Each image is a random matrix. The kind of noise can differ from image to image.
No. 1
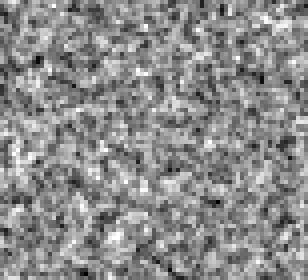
blotchy
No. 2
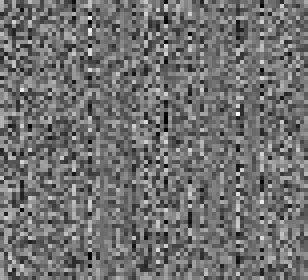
columns of uneven size
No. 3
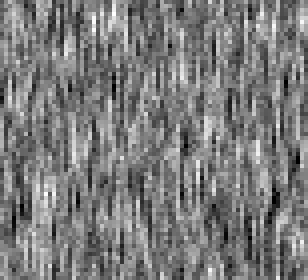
streaked along the columns
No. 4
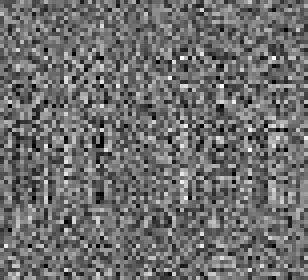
low rank plus noise
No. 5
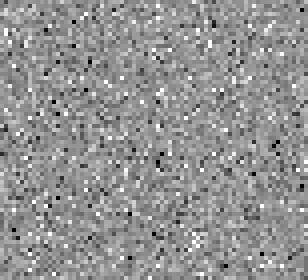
heavy tails
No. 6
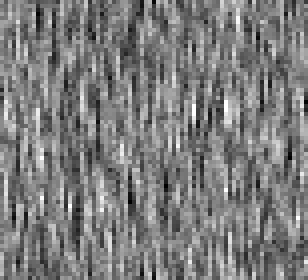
streaked along the columns
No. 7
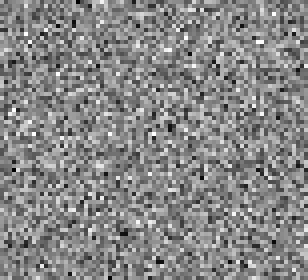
independent entries
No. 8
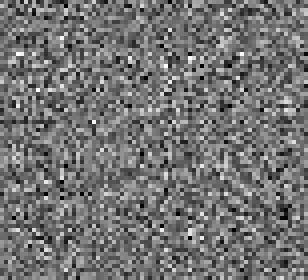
low rank plus noise
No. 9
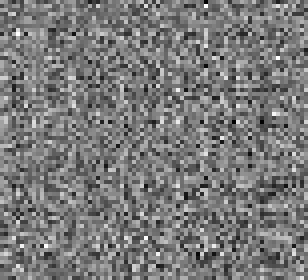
low rank plus noise
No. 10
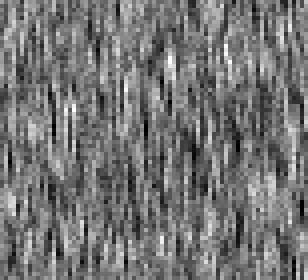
streaked along the columns
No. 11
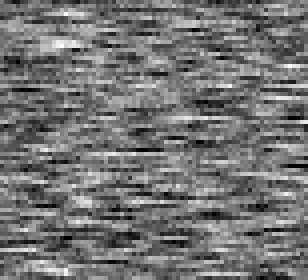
streaked along the rows
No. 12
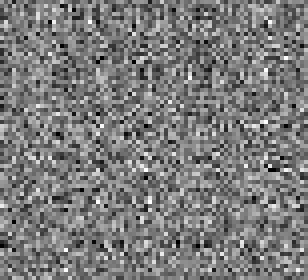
low rank plus noise
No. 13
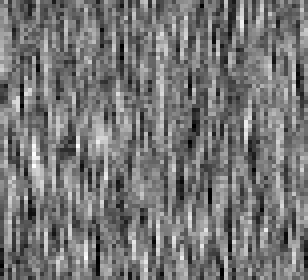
streaked along the columns
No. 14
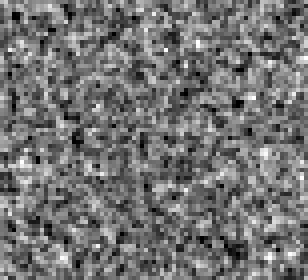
blotchy
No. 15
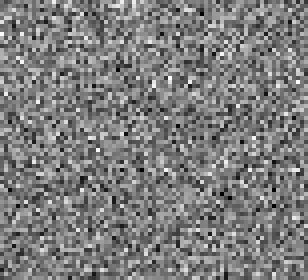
independent entries
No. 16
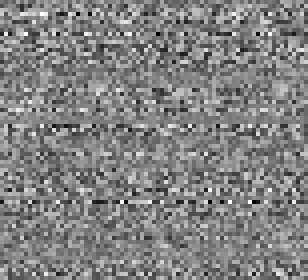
rows of uneven size
